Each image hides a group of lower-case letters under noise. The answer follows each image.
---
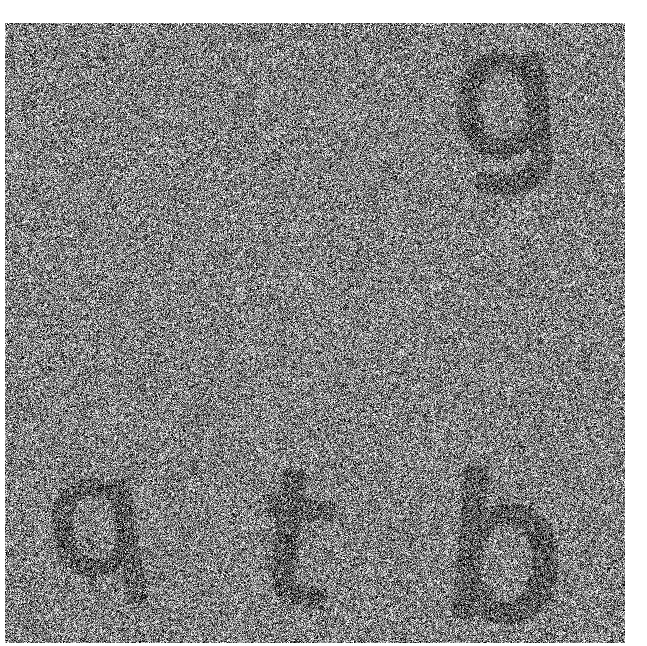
top right: g; bottom left: q; bottom middle: t; bottom right: b
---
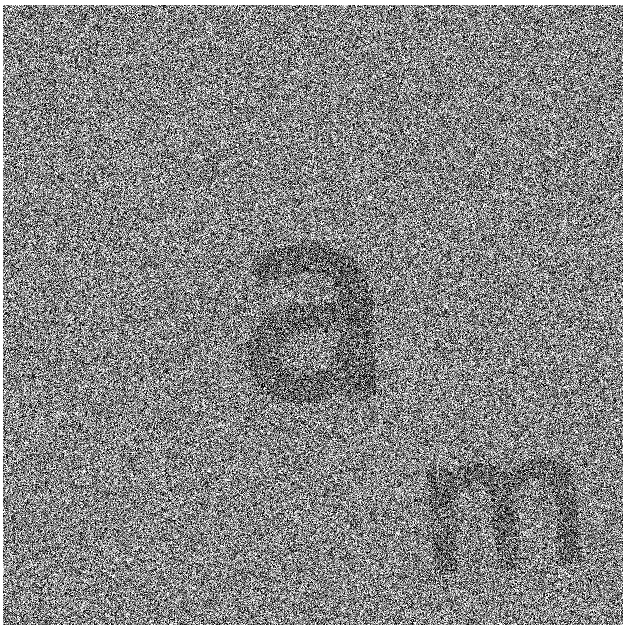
centre: a; bottom right: m
